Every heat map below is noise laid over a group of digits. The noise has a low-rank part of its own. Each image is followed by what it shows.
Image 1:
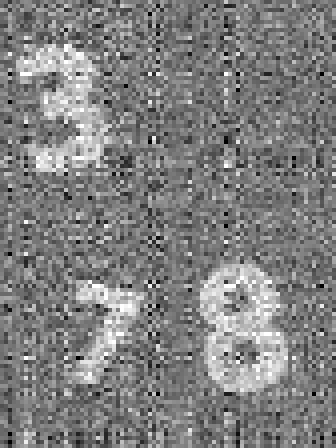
top left: 3; bottom left: 7; bottom right: 8
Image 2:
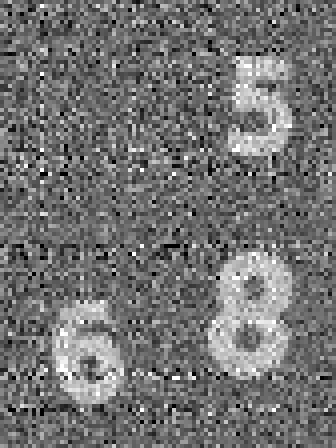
top right: 5; bottom left: 6; bottom right: 8
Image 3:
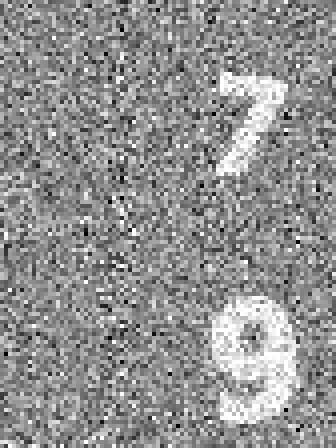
top right: 7; bottom right: 9
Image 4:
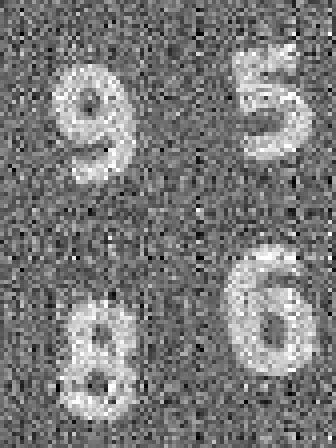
top left: 9; top right: 5; bottom left: 8; bottom right: 6
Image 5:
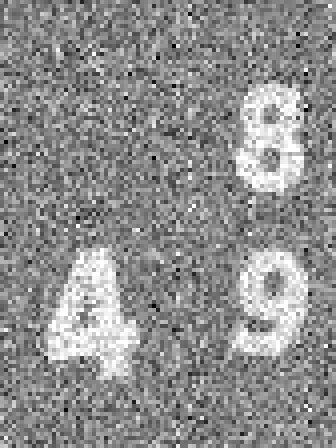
top right: 8; bottom left: 4; bottom right: 9
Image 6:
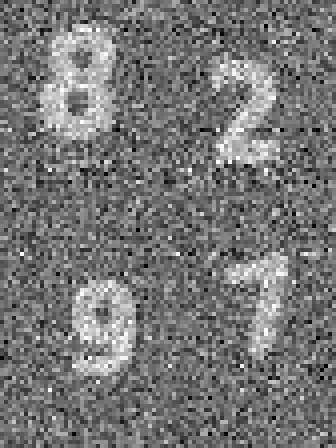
top left: 8; top right: 2; bottom left: 9; bottom right: 7
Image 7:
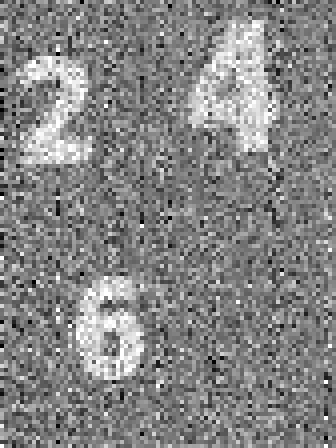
top left: 2; top right: 4; bottom left: 6
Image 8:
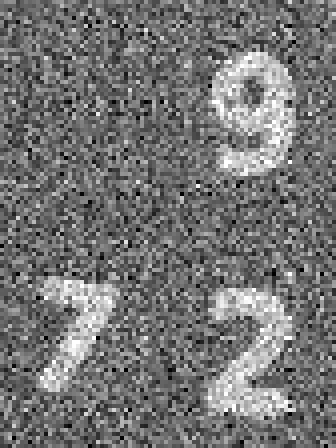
top right: 9; bottom left: 7; bottom right: 2
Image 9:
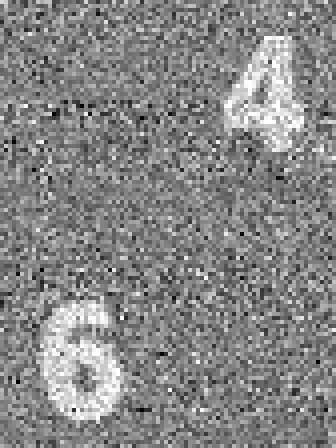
top right: 4; bottom left: 6
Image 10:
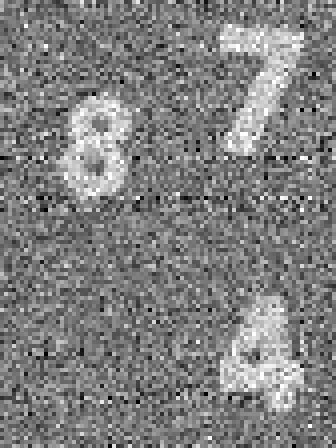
top left: 8; top right: 7; bottom right: 4
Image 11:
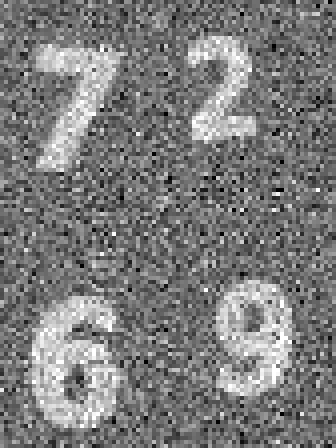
top left: 7; top right: 2; bottom left: 6; bottom right: 9
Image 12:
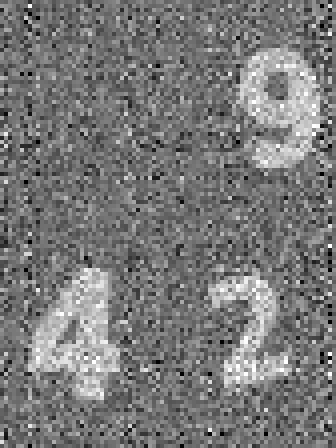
top right: 9; bottom left: 4; bottom right: 2
